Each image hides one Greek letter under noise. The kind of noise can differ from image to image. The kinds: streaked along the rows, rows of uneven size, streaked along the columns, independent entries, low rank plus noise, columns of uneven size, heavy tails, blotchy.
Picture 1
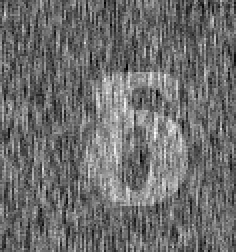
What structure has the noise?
streaked along the columns
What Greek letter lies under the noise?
delta
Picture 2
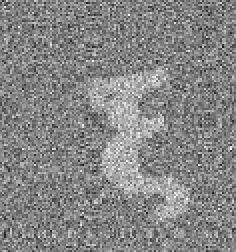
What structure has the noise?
low rank plus noise
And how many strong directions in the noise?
two
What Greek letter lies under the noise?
xi
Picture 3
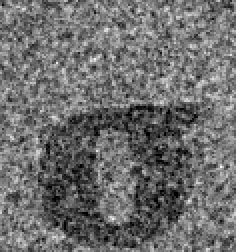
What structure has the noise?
blotchy
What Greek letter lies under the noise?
sigma
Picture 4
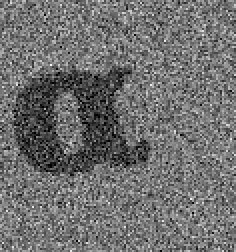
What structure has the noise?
independent entries
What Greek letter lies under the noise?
alpha
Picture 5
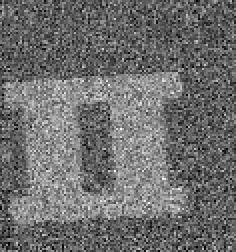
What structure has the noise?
low rank plus noise
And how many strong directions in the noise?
five to eight
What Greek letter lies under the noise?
pi
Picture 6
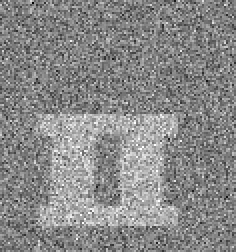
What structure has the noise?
independent entries
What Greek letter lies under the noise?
pi
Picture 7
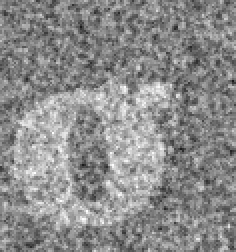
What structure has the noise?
blotchy
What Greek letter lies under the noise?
sigma
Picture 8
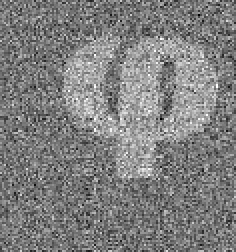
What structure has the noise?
low rank plus noise
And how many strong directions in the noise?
one
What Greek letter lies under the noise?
phi
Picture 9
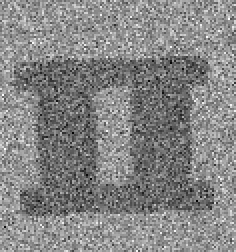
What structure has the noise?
independent entries
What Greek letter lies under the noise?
pi
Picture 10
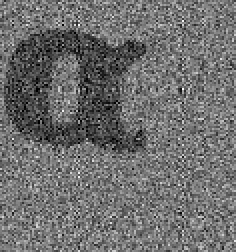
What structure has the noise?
low rank plus noise
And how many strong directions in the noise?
one
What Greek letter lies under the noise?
alpha
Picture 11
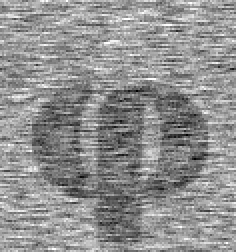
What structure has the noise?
streaked along the rows
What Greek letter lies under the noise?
phi
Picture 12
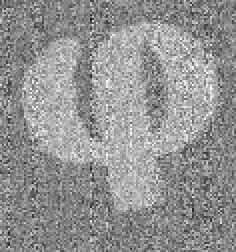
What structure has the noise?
columns of uneven size
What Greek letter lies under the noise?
phi
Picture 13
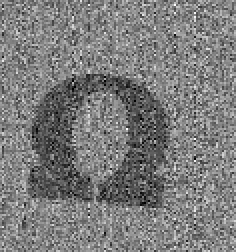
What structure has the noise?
columns of uneven size
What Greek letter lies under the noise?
omega
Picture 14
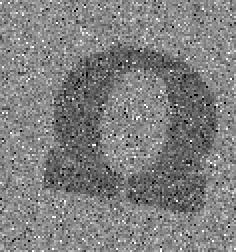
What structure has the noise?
heavy tails
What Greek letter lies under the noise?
omega
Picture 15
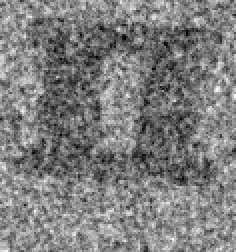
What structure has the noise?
blotchy
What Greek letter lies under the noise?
pi
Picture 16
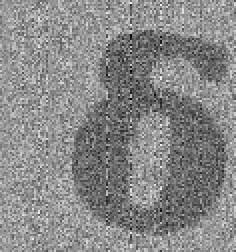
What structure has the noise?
columns of uneven size
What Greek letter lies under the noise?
delta
